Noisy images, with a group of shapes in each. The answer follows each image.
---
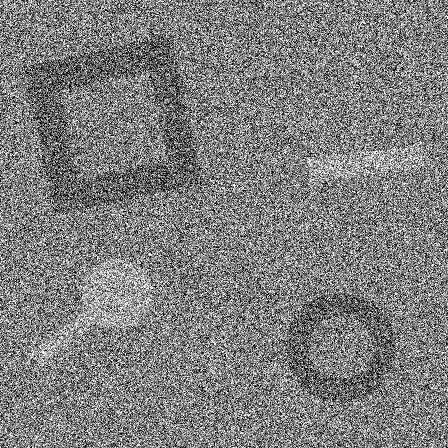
top left: dark square frame; top right: light bar; bottom left: light lollipop; bottom right: dark ring
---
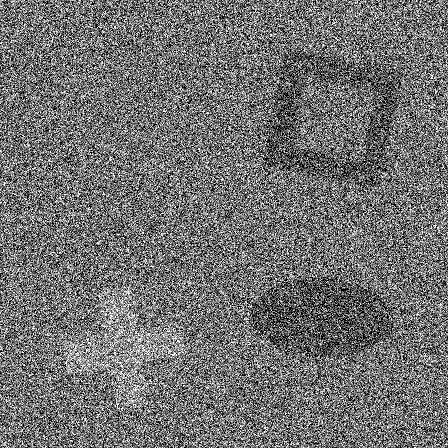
top right: dark square frame; bottom left: light cross; bottom right: dark ellipse
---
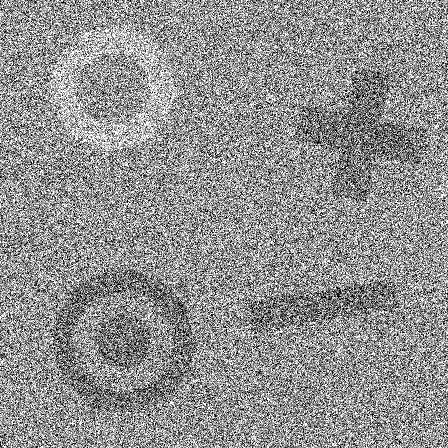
top left: light ring; top right: dark cross; bottom left: dark bullseye; bottom right: dark bar
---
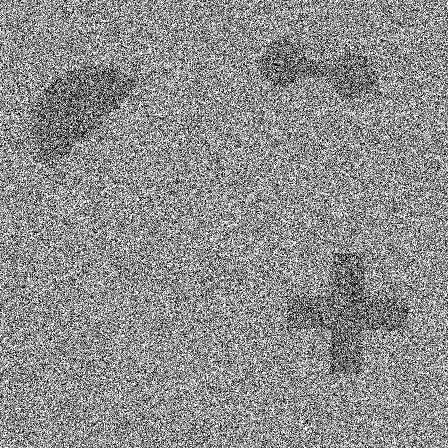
top left: dark half disc; top right: dark dumbbell; bottom right: dark cross
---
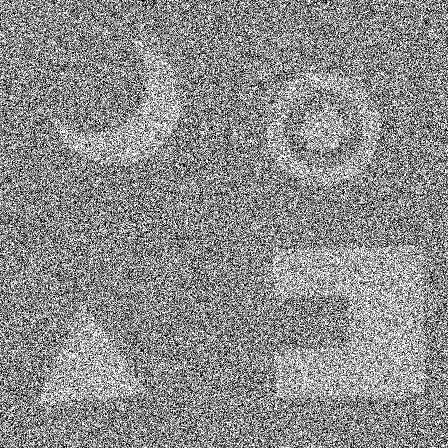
top left: light crescent; top right: light bullseye; bottom left: light triangle; bottom right: light square with a notch
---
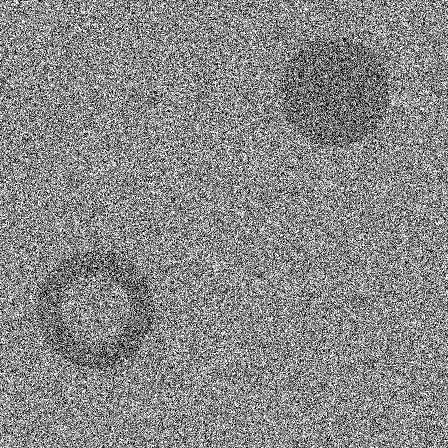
top right: dark disc; bottom left: dark ring
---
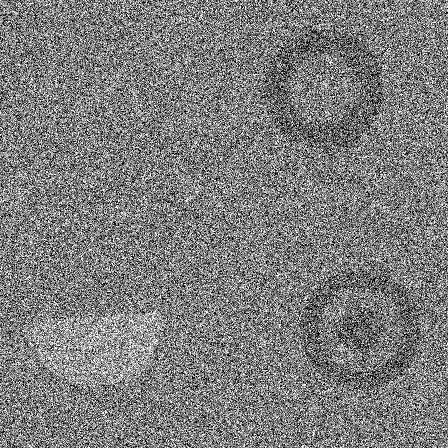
top right: dark ring; bottom left: light half disc; bottom right: dark bullseye
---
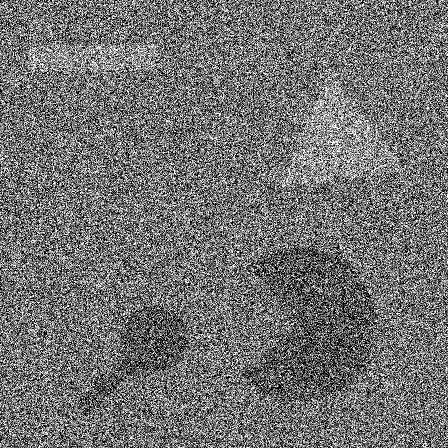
top left: light bar; top right: light triangle; bottom left: dark lollipop; bottom right: dark disc with a wedge cut out
